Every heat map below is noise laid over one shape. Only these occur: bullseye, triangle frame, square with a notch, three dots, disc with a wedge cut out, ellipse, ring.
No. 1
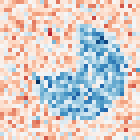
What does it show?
blue disc with a wedge cut out
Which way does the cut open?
up and left
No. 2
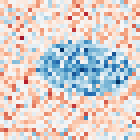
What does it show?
blue ellipse
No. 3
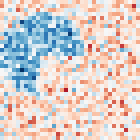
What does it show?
blue disc with a wedge cut out
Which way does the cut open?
down and right
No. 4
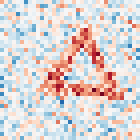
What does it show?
red triangle frame
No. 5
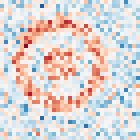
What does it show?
red bullseye
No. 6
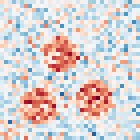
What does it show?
red three dots
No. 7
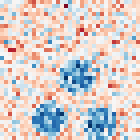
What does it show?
blue three dots
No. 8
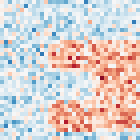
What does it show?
red square with a notch
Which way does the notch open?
left
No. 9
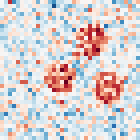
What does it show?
red three dots
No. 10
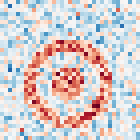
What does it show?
red bullseye
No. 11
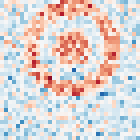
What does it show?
red bullseye
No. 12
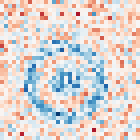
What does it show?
blue bullseye
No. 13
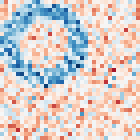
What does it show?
blue ring
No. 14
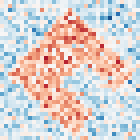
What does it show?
red square with a notch
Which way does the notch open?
down and right
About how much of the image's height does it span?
nearly all
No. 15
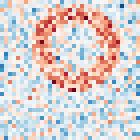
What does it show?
red ring
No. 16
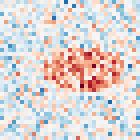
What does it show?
red ellipse
